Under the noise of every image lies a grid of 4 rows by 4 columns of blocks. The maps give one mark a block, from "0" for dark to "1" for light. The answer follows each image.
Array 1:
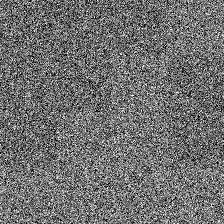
0001
0010
0110
1111
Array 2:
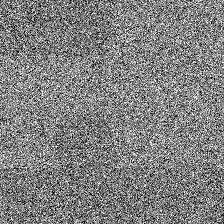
0011
1111
1011
0000
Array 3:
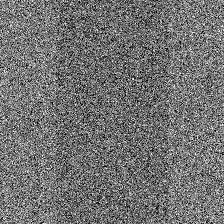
1001
1001
1001
1001
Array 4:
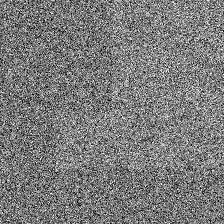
0011
0011
0111
0000
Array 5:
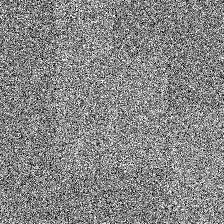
0100
0110
0111
0001
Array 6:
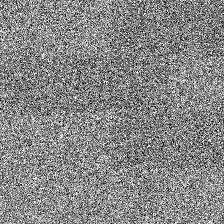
1100
0001
1100
1111
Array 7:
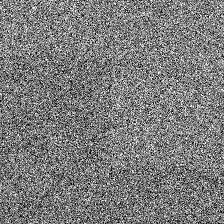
1111
0011
0011
0000
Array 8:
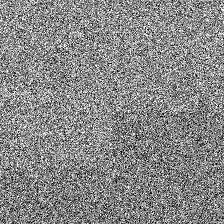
1111
1111
1100
0000
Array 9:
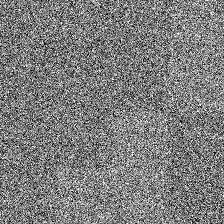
0001
0001
0010
0110
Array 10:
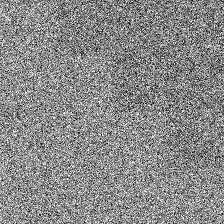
1000
1100
1110
1111
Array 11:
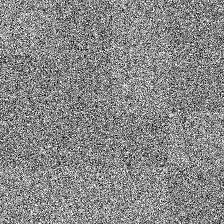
1010
0010
0001
1110
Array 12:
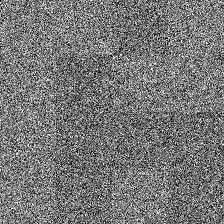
1101
1011
1000
1010
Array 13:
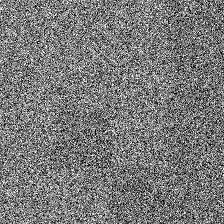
1110
1110
1010
1100
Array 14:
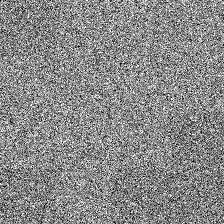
0111
1111
1110
0100
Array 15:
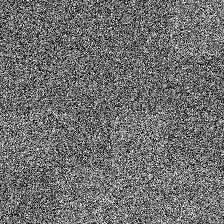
0001
0000
1010
0111
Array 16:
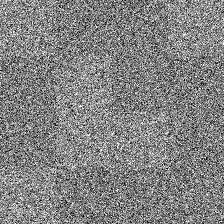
1001
0100
0110
1000
